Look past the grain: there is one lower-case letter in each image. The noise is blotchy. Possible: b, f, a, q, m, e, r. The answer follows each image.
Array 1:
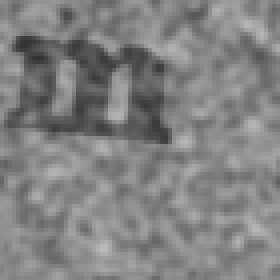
m
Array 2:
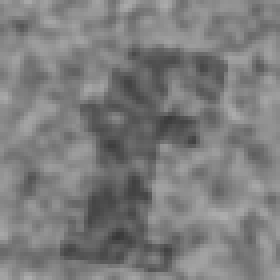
f
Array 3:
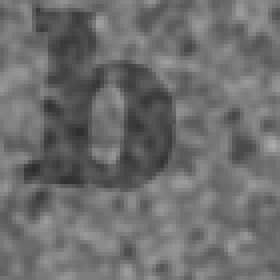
b
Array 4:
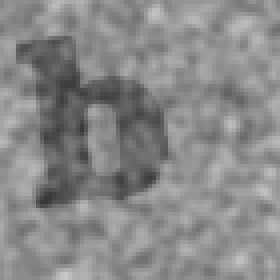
b
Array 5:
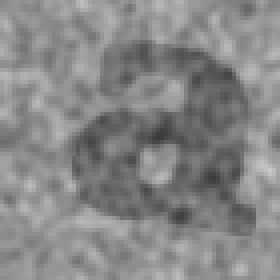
a
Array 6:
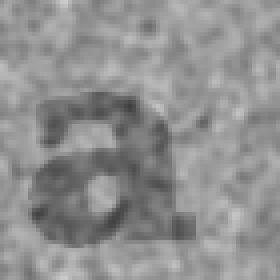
a
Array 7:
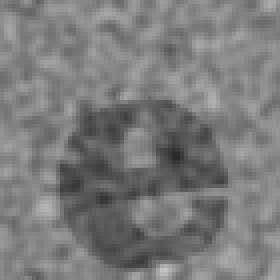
e
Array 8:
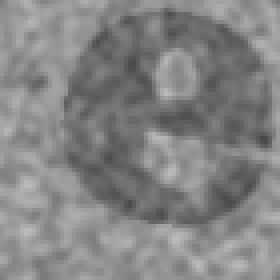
e
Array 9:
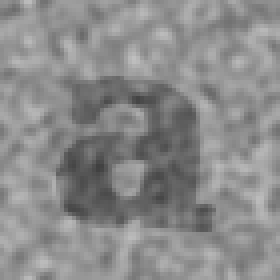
a
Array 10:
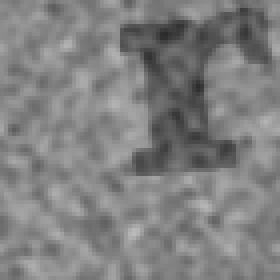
r
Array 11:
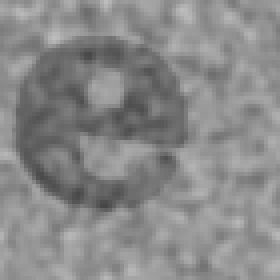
e
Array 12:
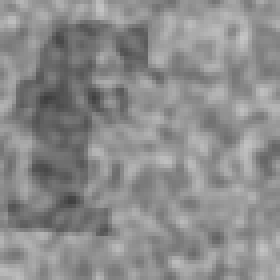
f
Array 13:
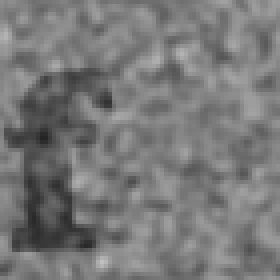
f
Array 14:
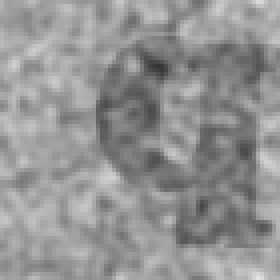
q
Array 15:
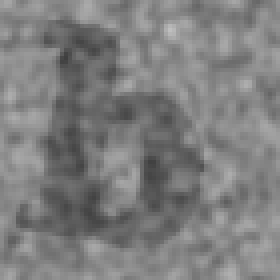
b
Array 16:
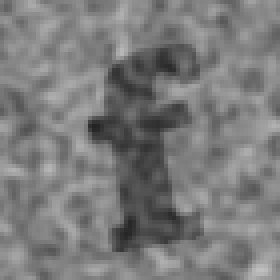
f
